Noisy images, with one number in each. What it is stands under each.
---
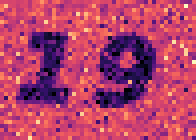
19
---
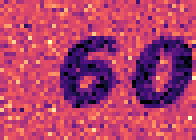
60
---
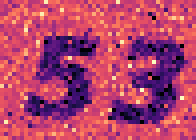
53
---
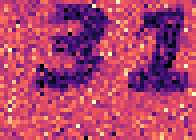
31
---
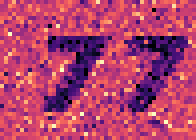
77
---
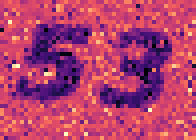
53
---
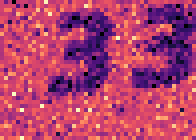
33
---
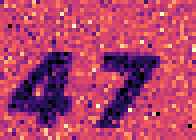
47
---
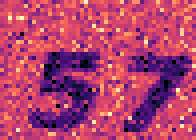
57
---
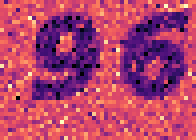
96
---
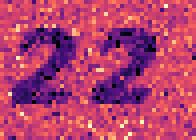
22
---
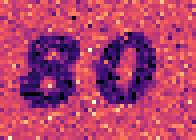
80
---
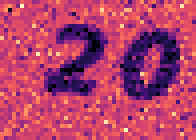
20
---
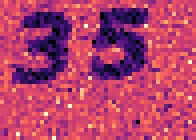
35
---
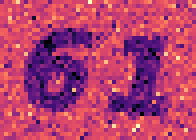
61
